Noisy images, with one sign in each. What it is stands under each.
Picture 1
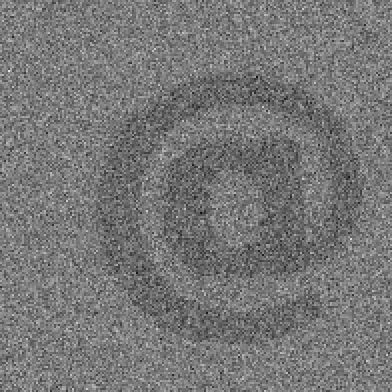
dark at sign
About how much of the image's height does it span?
two thirds
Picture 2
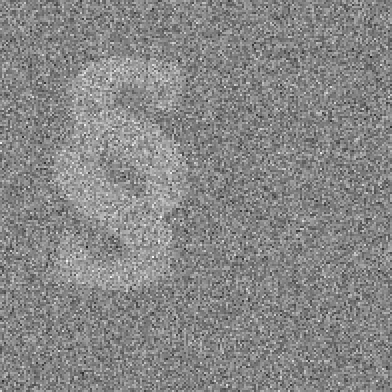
light section sign
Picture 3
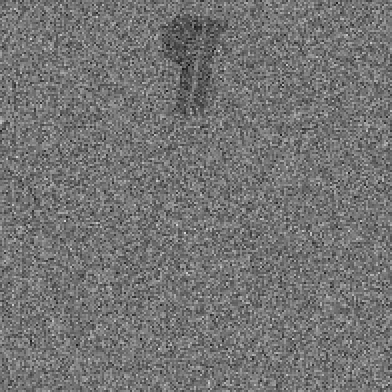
dark pilcrow, top middle
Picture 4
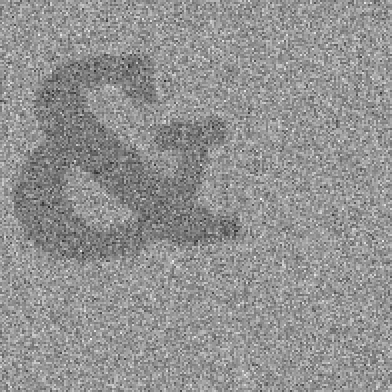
dark ampersand
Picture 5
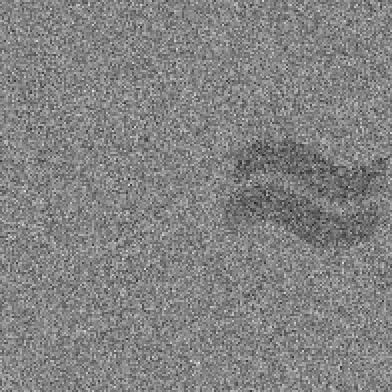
dark approximately sign, middle right
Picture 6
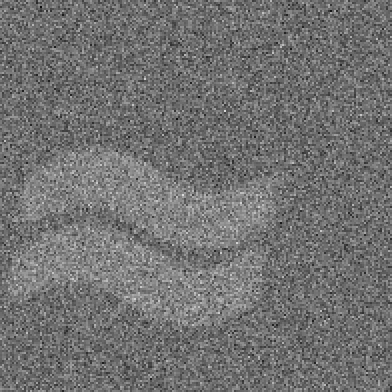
light approximately sign
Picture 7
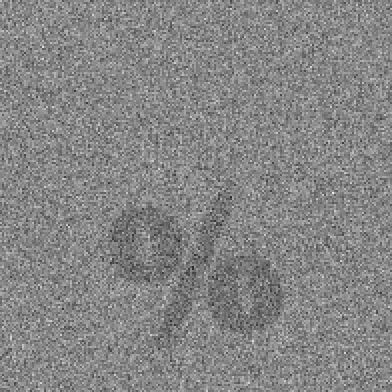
dark percent sign
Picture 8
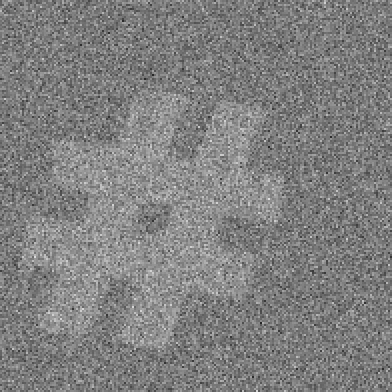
light hash sign
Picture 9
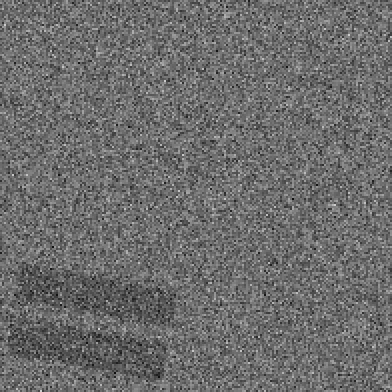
dark equals sign, bottom left
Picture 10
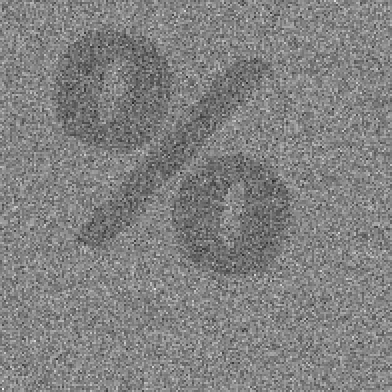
dark percent sign
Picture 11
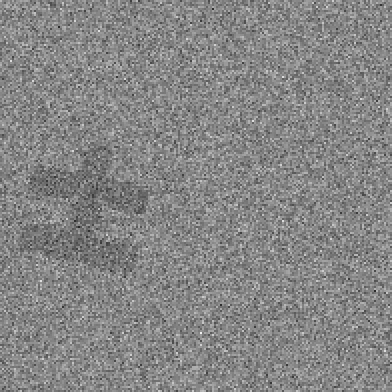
dark plus-minus sign, middle left
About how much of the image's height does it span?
a third
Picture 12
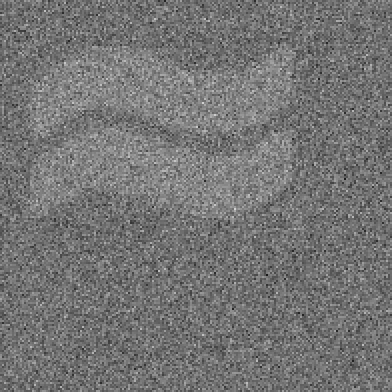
light approximately sign
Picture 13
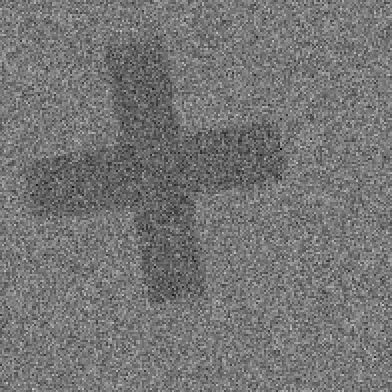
dark plus sign
